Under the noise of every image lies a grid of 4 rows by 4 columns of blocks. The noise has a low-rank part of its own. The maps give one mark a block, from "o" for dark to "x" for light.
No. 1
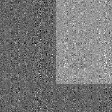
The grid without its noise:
o o x x
o o x x
o o x x
o o o o
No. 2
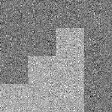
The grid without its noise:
o o o o
o o x o
o x x o
x x x o
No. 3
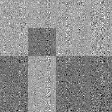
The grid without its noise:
x x x x
x o x x
o x o o
o x o o
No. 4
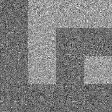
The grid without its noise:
o x x x
o x o o
o x o x
o o o o
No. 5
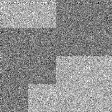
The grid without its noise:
x x o o
o o o o
o o x x
o x x x
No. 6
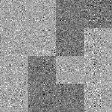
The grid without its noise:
x x o o
x x o x
x o x x
x o o x
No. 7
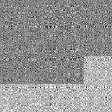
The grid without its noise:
o o o o
o o o o
o o o x
x x x x
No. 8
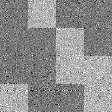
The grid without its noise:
o x o o
o o x o
o o x x
x o o x
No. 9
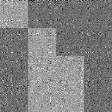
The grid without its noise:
x o o o
o x o o
o x x o
o x x o
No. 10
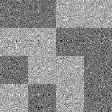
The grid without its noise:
o o x x
x x o o
o x x o
x o x o
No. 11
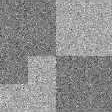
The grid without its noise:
o o x x
o o x x
o x o o
x x o o
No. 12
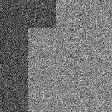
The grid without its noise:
o o x x
o x x x
o x x x
o x x x
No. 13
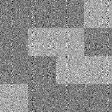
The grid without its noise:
o o o x
o x x o
o o x x
x o o o
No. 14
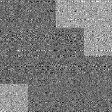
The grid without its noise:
o o x x
o o o x
o o o o
x o o o
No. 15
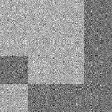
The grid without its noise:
x x x o
x x x o
o x x o
x o o o
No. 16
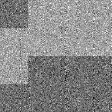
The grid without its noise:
o x x x
x x x x
x o o o
o o o o
